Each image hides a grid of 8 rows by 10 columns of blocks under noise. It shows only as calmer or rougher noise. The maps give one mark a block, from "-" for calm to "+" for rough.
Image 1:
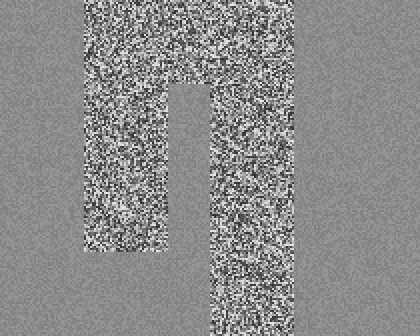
- - + + + + + - - -
- - + + + + + - - -
- - + + - + + - - -
- - + + - + + - - -
- - + + - + + - - -
- - + + - + + - - -
- - - - - + + - - -
- - - - - + + - - -
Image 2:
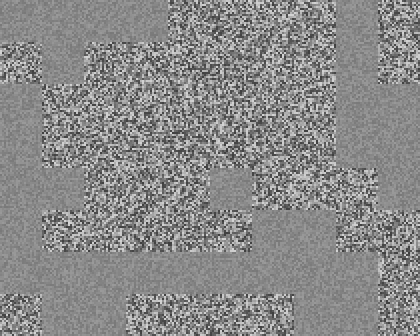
- - - - + + + + - +
+ - + + + + + + - +
- + + + + + + + - -
- + + + + + + + - -
- - + + + - + + + -
- + + + + + - - + +
- - - - - - - - - +
+ - - + + + + - - +
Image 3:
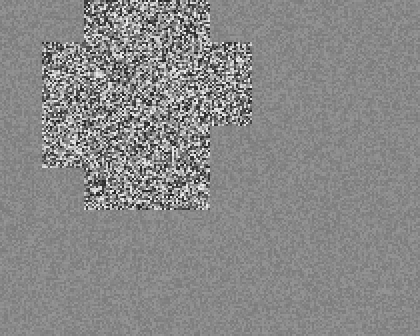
- - + + + - - - - -
- + + + + + - - - -
- + + + + + - - - -
- + + + + - - - - -
- - + + + - - - - -
- - - - - - - - - -
- - - - - - - - - -
- - - - - - - - - -
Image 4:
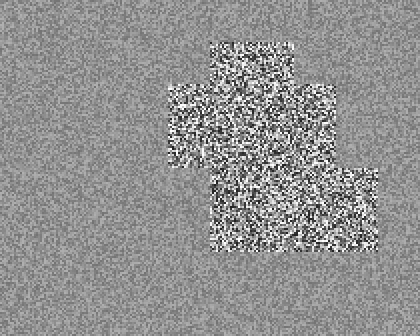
- - - - - - - - - -
- - - - - + + - - -
- - - - + + + + - -
- - - - + + + + - -
- - - - - + + + + -
- - - - - + + + + -
- - - - - - - - - -
- - - - - - - - - -
